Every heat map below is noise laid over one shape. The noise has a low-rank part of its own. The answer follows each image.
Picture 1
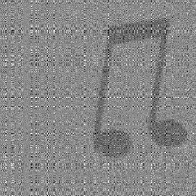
dark pair of musical notes
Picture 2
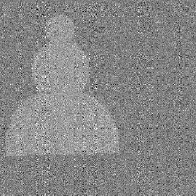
light chess pawn
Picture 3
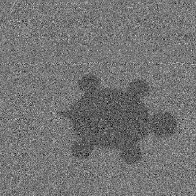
dark turtle
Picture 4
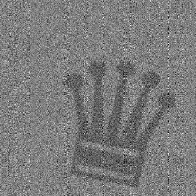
dark chess queen
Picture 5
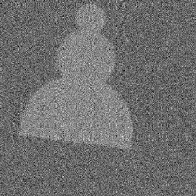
light chess pawn
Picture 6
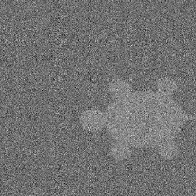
light turtle
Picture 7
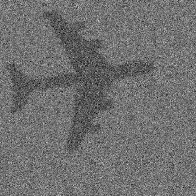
dark airplane
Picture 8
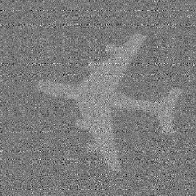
light airplane
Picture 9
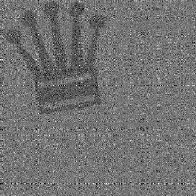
dark chess queen
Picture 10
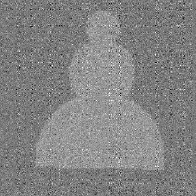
light chess pawn
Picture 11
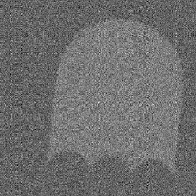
light ghost
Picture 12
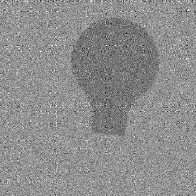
dark light bulb
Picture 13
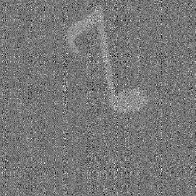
light musical note
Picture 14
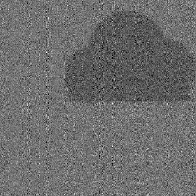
dark cloud
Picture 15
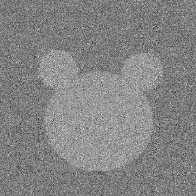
light bear's head
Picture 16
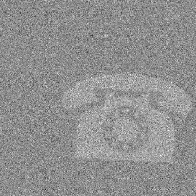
light telephone
